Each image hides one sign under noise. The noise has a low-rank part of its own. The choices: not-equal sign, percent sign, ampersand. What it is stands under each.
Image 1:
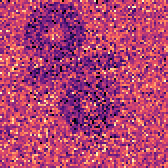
dark percent sign
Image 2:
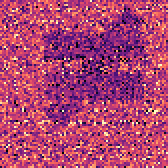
dark not-equal sign
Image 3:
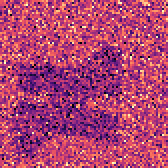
dark not-equal sign
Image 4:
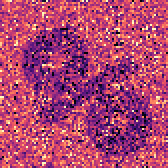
dark percent sign
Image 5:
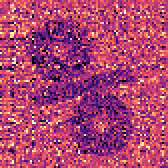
dark percent sign
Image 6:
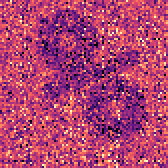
dark percent sign
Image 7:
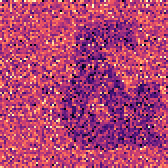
dark ampersand
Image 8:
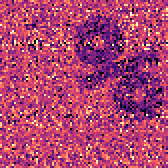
dark percent sign
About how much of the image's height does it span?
two thirds
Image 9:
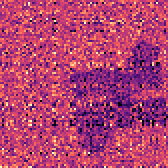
dark not-equal sign
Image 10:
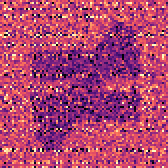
dark not-equal sign
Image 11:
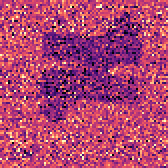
dark not-equal sign
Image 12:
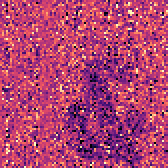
dark ampersand
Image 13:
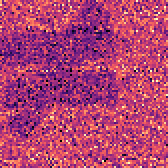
dark not-equal sign
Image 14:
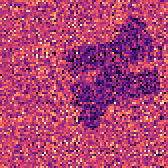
dark not-equal sign
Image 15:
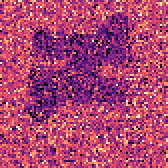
dark not-equal sign
